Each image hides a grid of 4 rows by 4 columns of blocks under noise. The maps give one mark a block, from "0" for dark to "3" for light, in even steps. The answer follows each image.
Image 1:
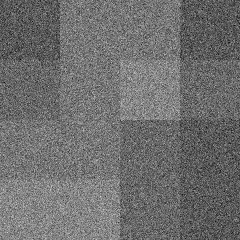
0220
1231
2210
3310
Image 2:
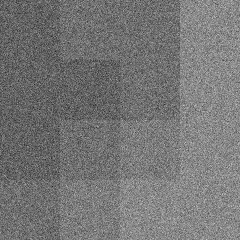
0113
0013
0123
1233
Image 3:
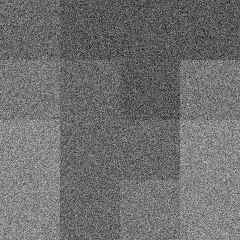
1000
2102
3113
3123
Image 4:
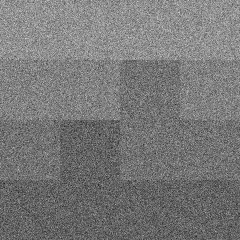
3333
2212
1011
0000
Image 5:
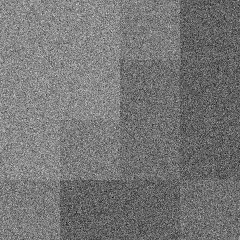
3320
3310
3210
2001
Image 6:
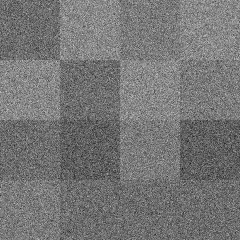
1323
3132
1020
2111
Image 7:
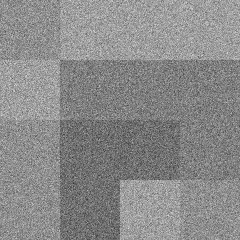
2333
3111
2001
2032
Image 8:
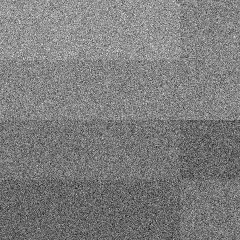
3332
2222
1110
0001
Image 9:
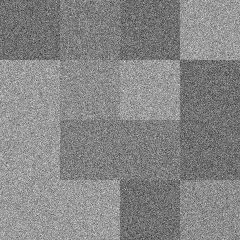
0103
3230
3110
3302
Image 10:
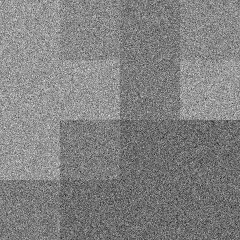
3212
3313
3100
1000
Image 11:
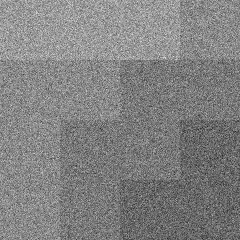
3332
2211
2110
2100
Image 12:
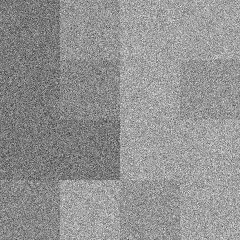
0233
0132
0033
1323
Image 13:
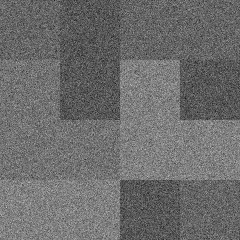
1011
2030
2233
3301
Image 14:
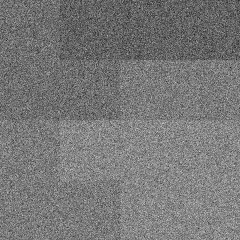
1000
1122
2333
2233
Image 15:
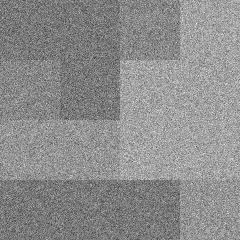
0013
1033
2233
0002
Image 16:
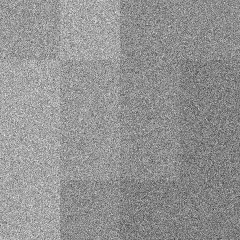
2311
3210
3210
3100
